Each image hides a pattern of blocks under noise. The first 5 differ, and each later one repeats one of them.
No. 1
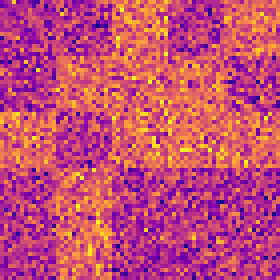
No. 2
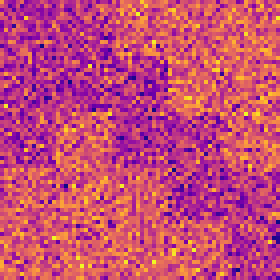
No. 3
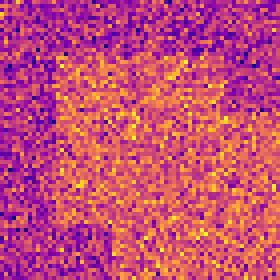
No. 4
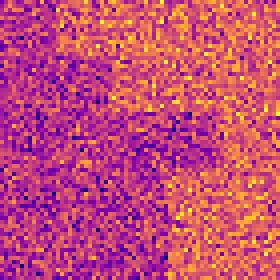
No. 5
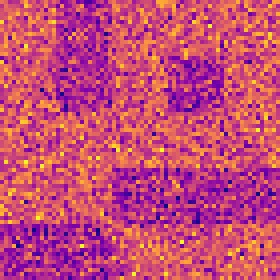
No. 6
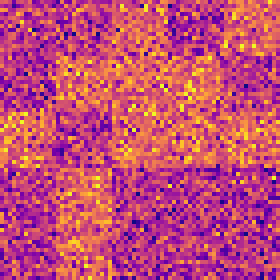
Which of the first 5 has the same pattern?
1
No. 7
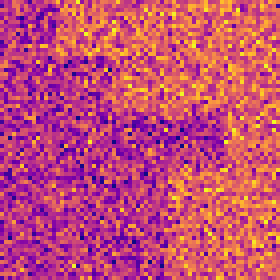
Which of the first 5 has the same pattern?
4
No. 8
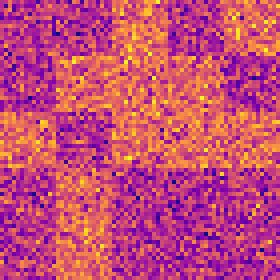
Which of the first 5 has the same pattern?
1
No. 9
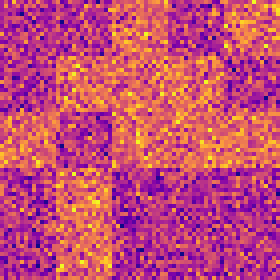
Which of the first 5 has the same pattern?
1
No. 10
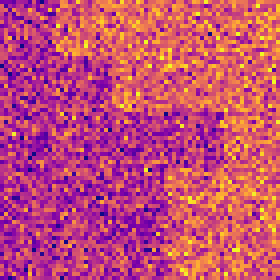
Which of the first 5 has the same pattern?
4
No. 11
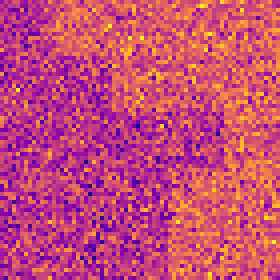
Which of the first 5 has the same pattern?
4
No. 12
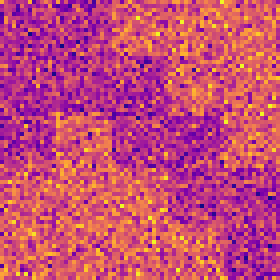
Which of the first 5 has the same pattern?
2
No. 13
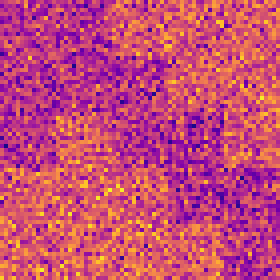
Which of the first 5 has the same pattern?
2
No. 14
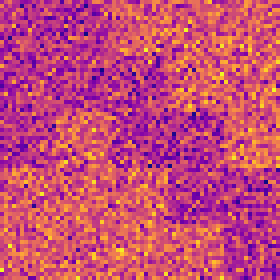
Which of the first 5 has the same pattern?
2
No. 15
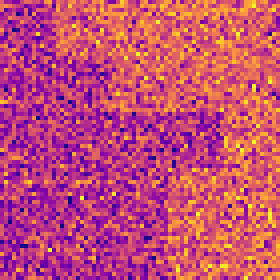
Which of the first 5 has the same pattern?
4
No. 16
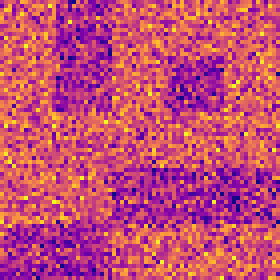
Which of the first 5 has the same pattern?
5
